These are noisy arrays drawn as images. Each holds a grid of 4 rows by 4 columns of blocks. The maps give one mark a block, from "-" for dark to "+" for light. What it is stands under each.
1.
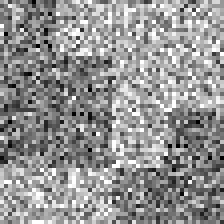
- + + +
- - + +
- - + -
+ + - -
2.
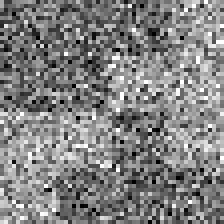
- - - +
- - + +
+ + - +
+ - - -
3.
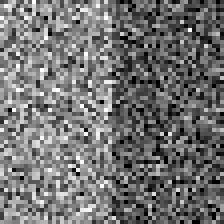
+ + - -
+ + - -
+ + - -
+ + - -
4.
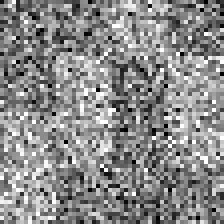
- - + -
- + - +
+ + - +
+ - - -
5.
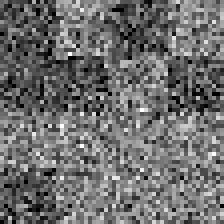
- + - +
- - + -
+ + + +
- + + +
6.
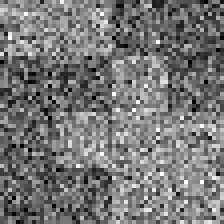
+ + - -
- - + -
- + + +
- - + +
